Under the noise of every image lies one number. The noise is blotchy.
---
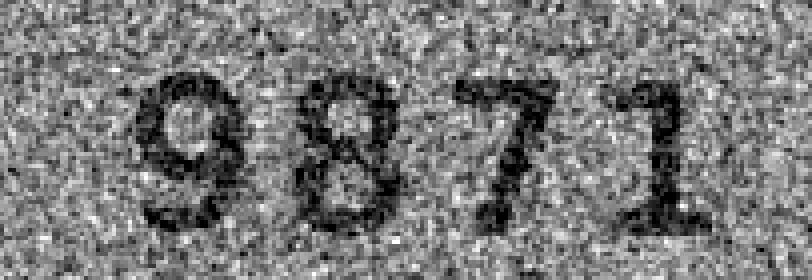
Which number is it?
9871
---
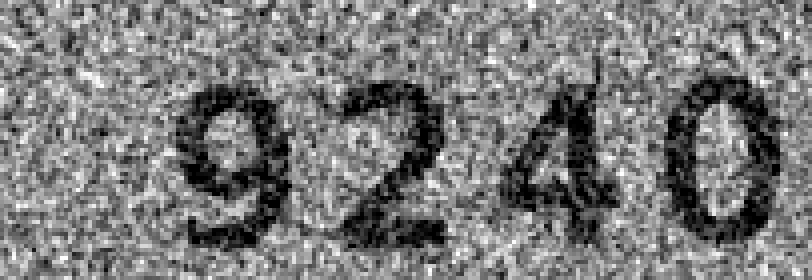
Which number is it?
9240
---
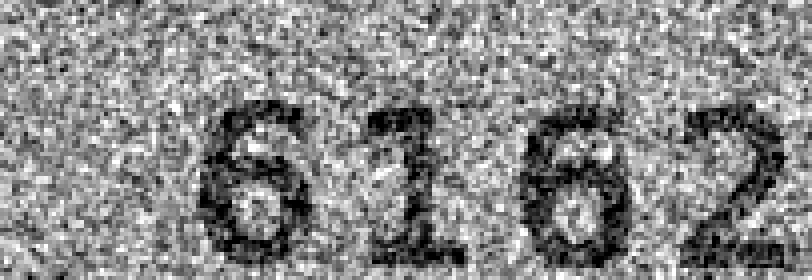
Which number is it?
6162
